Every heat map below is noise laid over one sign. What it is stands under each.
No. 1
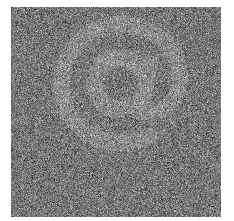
at sign
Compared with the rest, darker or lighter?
lighter
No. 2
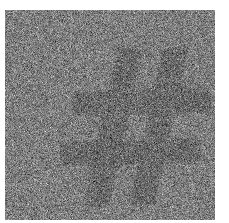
hash sign
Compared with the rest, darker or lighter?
darker
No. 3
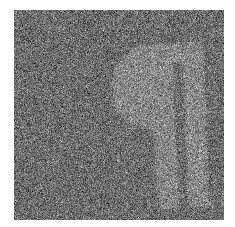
pilcrow
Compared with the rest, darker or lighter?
lighter
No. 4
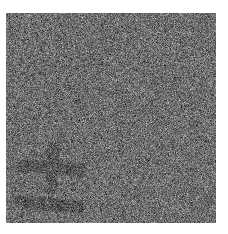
plus-minus sign
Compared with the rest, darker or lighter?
darker
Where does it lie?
bottom left
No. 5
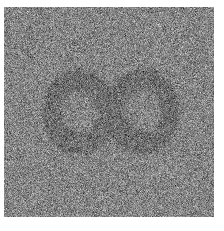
infinity sign
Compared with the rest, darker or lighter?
darker
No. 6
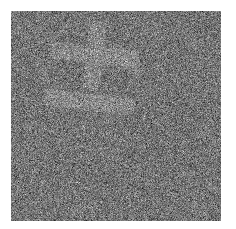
plus-minus sign
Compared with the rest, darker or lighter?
lighter
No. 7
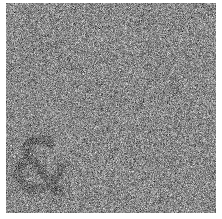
ampersand
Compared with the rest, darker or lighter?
darker
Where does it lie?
bottom left
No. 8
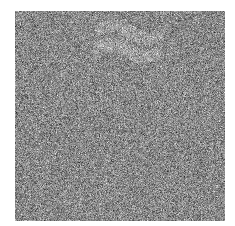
approximately sign
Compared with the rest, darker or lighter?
lighter
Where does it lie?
top middle
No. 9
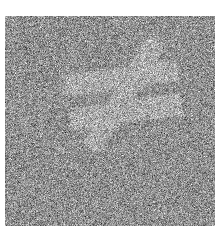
not-equal sign
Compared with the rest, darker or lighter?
lighter
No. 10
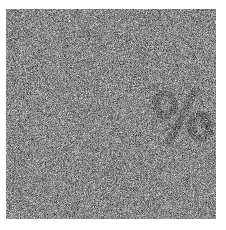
percent sign
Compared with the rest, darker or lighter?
darker
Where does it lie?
middle right
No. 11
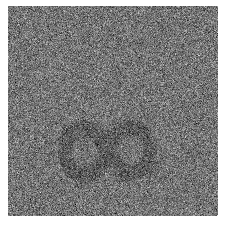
infinity sign
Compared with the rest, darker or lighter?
darker
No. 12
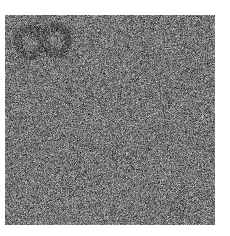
infinity sign
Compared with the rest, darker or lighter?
darker
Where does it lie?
top left
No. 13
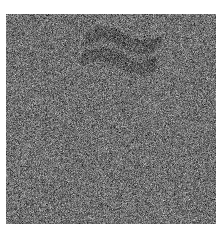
approximately sign
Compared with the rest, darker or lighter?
darker
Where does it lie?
top middle
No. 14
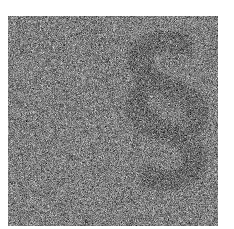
section sign
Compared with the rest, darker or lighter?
darker
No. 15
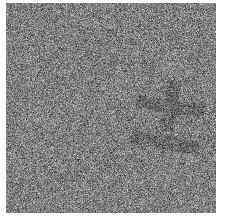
plus-minus sign
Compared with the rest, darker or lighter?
darker
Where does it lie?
middle right
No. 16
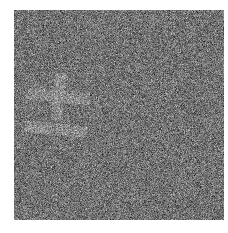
plus-minus sign
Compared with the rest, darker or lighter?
lighter
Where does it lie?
middle left
